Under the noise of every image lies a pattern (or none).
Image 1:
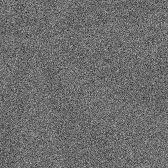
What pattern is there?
spokes from one point
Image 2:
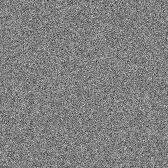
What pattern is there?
only noise
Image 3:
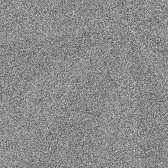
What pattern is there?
spokes from one point
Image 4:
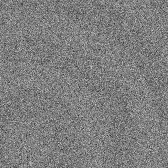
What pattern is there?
rings round one point
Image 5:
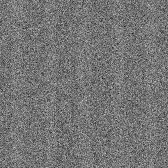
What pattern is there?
vertical stripes
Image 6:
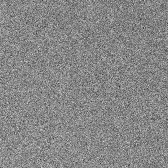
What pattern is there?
a smooth slope
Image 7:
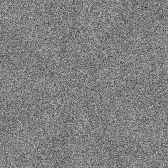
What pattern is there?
spokes from one point
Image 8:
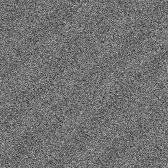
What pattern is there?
diagonal stripes
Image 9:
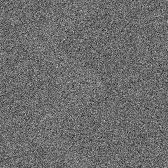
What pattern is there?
a wavy band
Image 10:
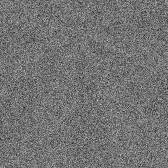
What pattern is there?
spokes from one point
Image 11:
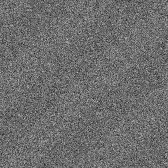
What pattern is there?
diagonal stripes
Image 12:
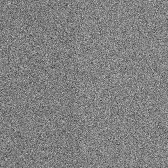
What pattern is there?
a sharp edge
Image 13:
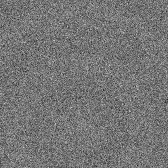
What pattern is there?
rings round one point
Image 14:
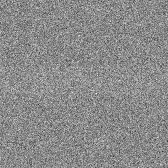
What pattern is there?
one horizontal stripe
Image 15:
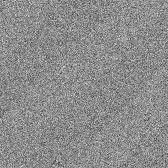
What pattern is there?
diagonal stripes
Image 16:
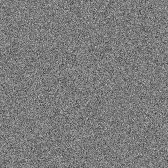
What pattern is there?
only noise
